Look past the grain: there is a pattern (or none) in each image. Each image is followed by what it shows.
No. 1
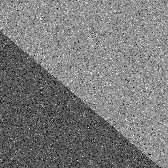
a sharp edge
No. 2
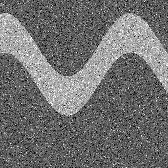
a wavy band
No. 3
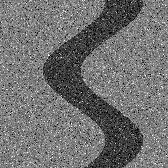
a wavy band
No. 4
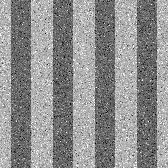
vertical stripes
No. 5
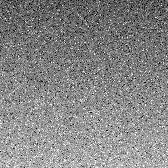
a smooth slope
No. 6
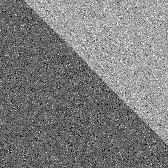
a sharp edge
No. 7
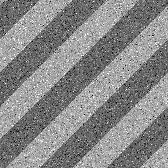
diagonal stripes
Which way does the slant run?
bottom left to top right
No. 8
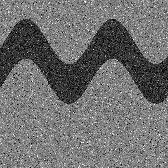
a wavy band
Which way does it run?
left to right
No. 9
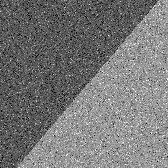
a sharp edge
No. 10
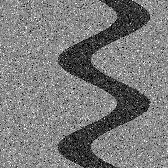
a wavy band
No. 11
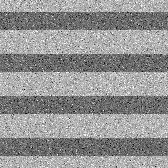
horizontal stripes
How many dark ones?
4
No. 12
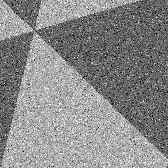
spokes from one point
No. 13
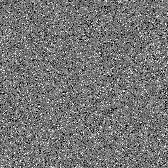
only noise
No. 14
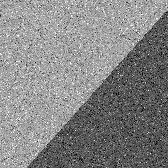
a sharp edge
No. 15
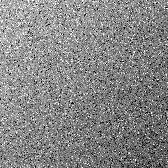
a smooth slope
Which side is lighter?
top left
